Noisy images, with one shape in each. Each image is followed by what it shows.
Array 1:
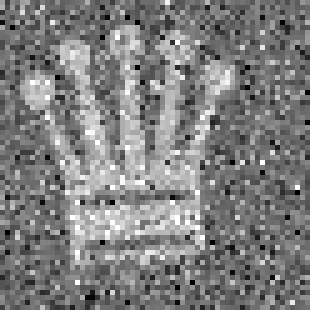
chess queen
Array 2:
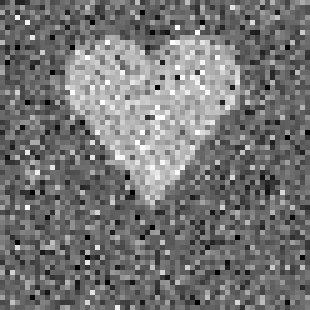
heart
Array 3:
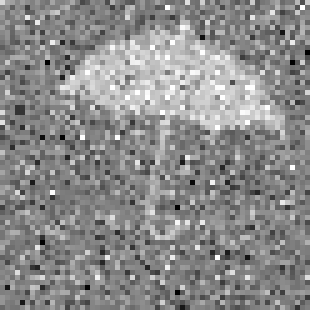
umbrella
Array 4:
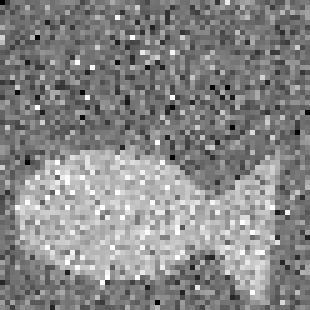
fish
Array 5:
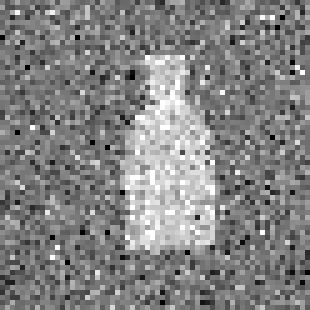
bottle
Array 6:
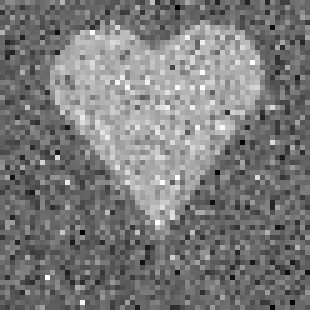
heart
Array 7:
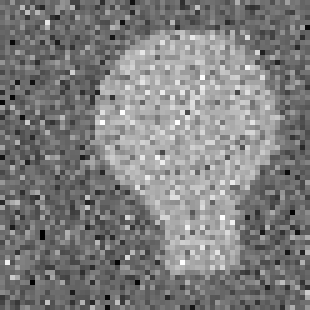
light bulb
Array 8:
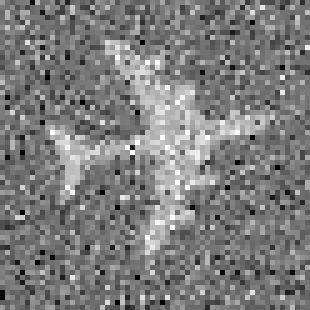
airplane
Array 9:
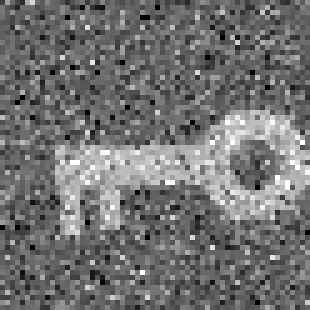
key
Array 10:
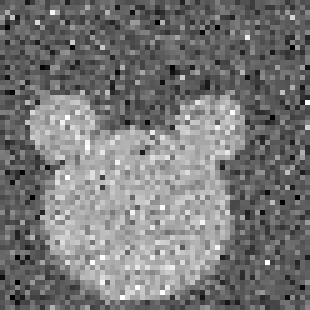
bear's head
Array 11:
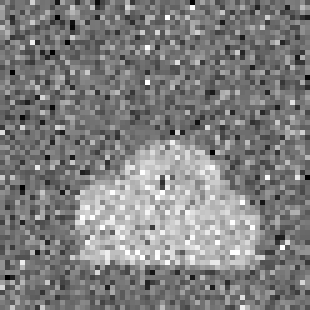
cloud
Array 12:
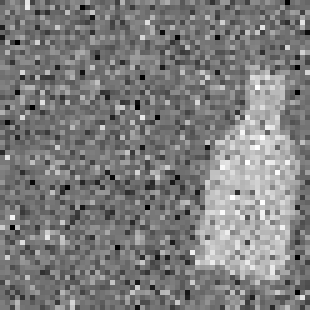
bottle
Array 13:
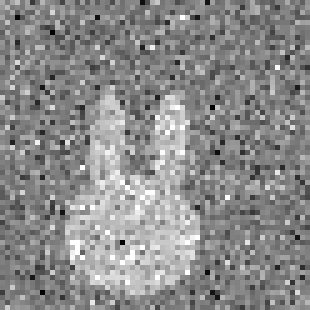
rabbit's head
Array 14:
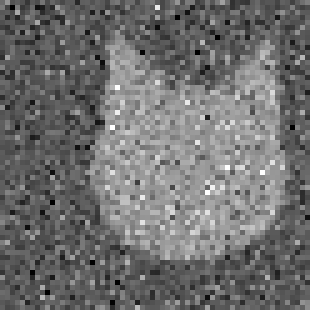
cat's head
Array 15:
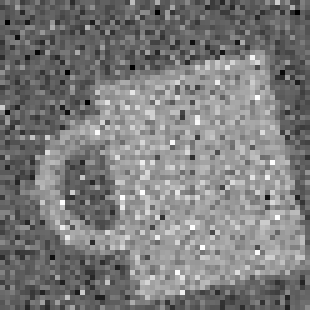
cup
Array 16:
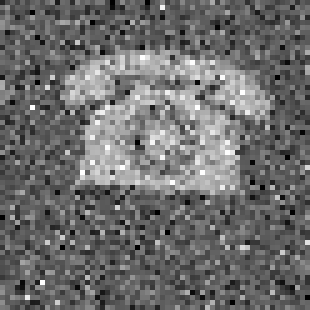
telephone
